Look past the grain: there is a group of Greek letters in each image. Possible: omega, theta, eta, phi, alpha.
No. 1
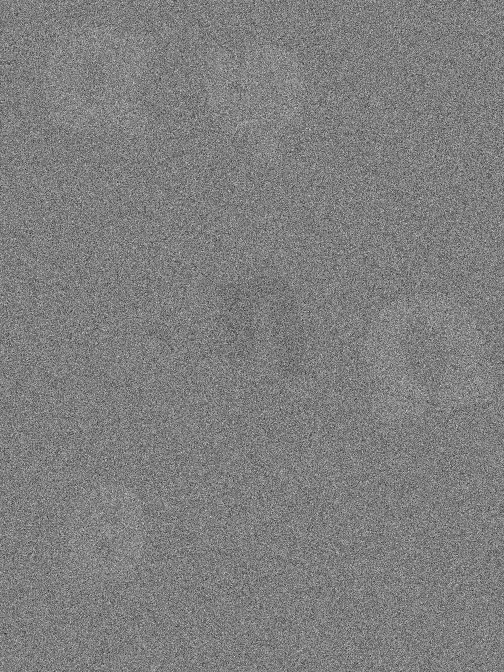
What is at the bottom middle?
nothing
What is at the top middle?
phi
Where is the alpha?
top left
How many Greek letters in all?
5
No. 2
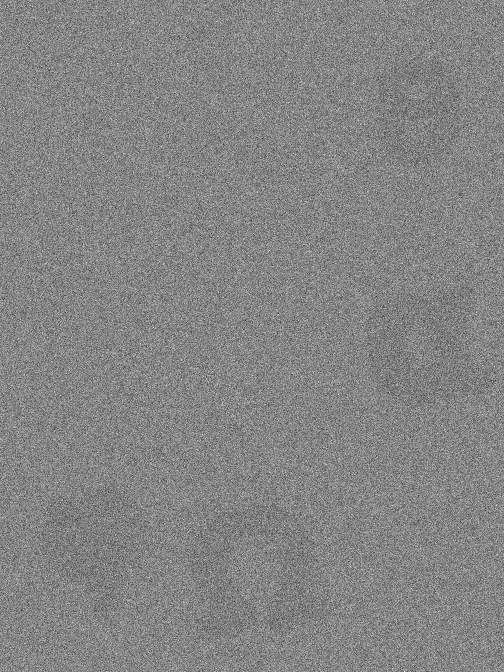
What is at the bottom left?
phi
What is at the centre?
nothing
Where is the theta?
top right
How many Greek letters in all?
4
